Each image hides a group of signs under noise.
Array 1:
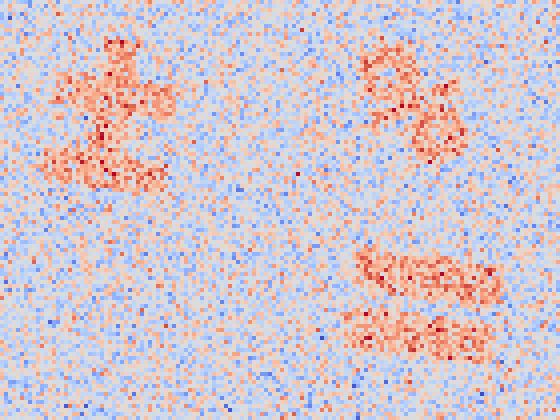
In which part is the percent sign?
top right
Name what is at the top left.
plus-minus sign
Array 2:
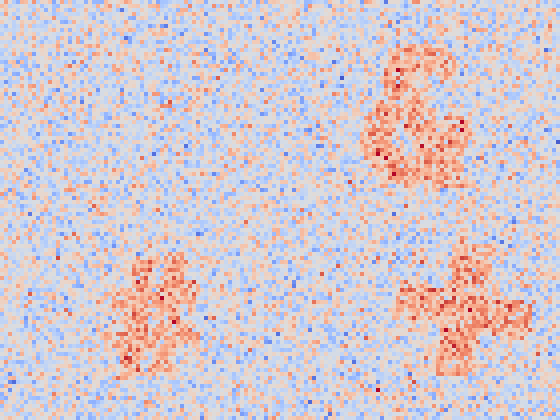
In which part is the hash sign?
bottom left
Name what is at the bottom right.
plus sign
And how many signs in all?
3
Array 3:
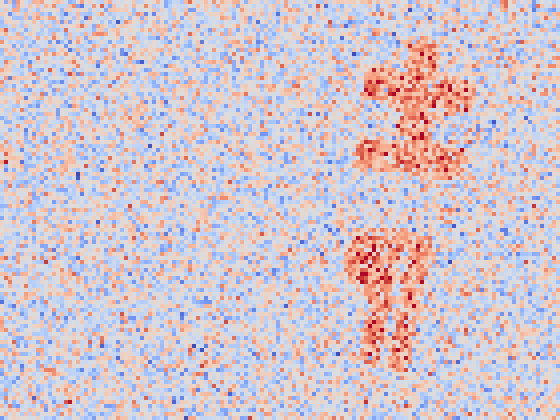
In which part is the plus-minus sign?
top right
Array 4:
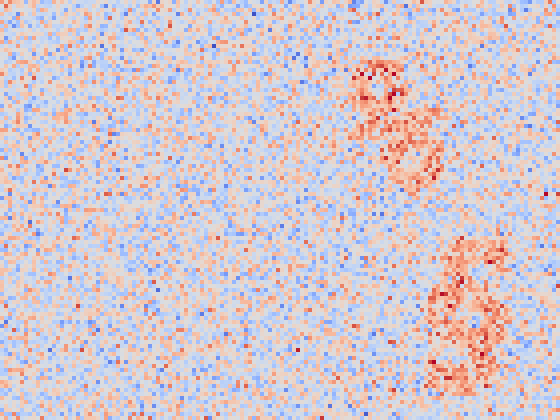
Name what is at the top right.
percent sign
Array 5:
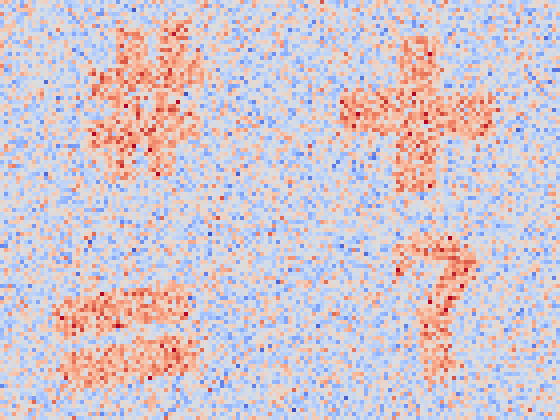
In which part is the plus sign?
top right
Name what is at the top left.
hash sign
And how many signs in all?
4
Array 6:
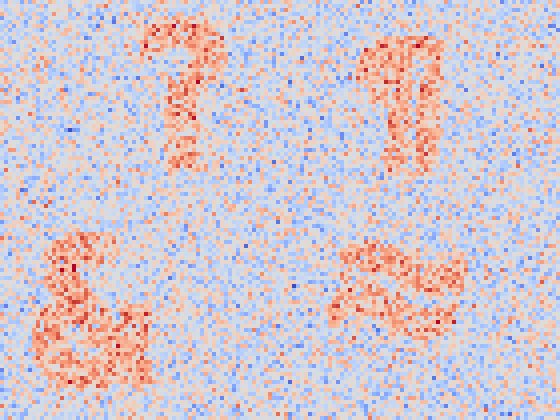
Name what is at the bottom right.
approximately sign
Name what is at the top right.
pilcrow
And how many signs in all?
4
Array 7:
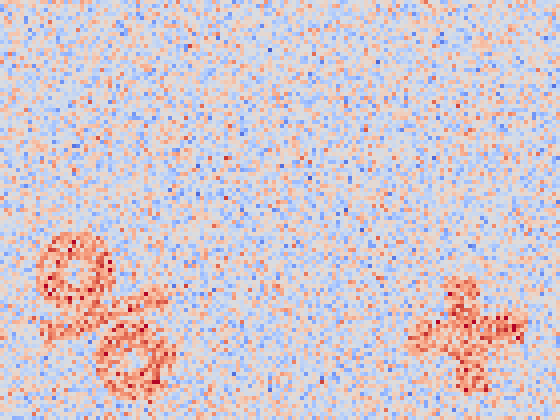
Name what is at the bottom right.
plus sign
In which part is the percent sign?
bottom left
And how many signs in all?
2
